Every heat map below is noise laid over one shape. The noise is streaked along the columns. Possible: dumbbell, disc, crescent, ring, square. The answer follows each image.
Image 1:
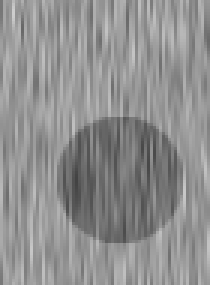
disc
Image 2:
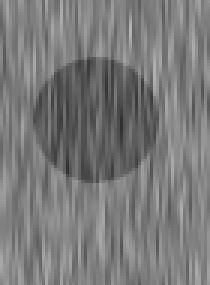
disc
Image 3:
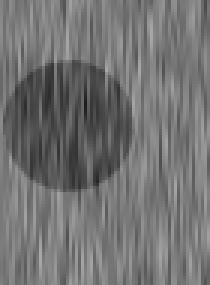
disc
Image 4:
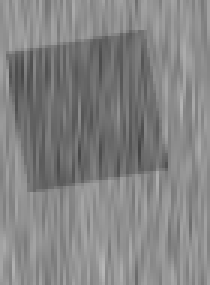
square
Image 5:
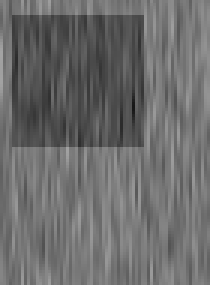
square
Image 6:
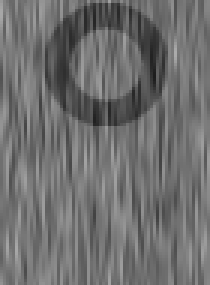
ring
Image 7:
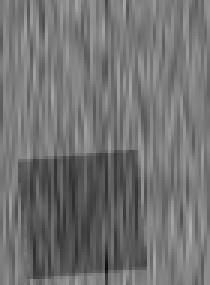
square
